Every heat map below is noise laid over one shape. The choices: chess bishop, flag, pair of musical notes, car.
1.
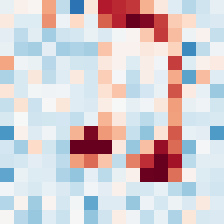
pair of musical notes
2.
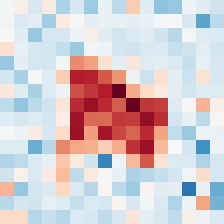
flag
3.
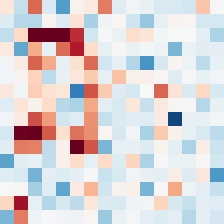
pair of musical notes
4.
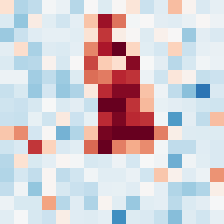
chess bishop
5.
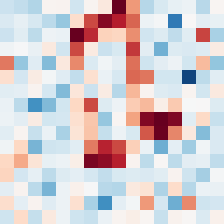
pair of musical notes
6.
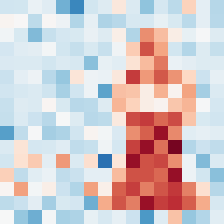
chess bishop
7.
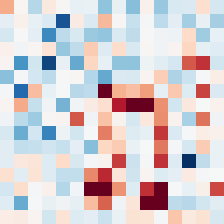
pair of musical notes
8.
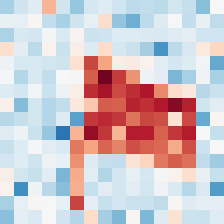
flag
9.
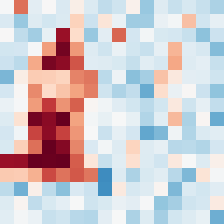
chess bishop
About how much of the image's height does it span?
two thirds
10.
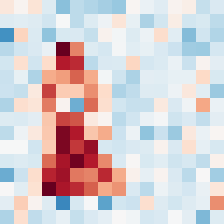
chess bishop
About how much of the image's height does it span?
two thirds
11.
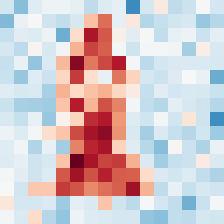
chess bishop
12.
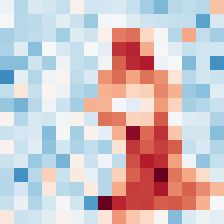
chess bishop
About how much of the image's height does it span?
nearly all
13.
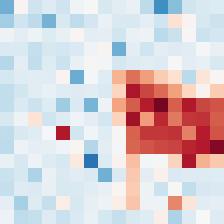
flag
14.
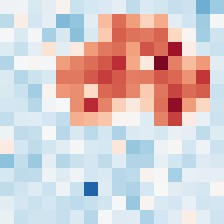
car
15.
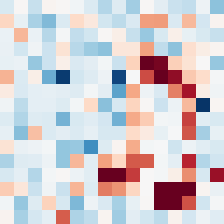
pair of musical notes
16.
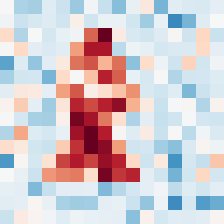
chess bishop
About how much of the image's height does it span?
two thirds
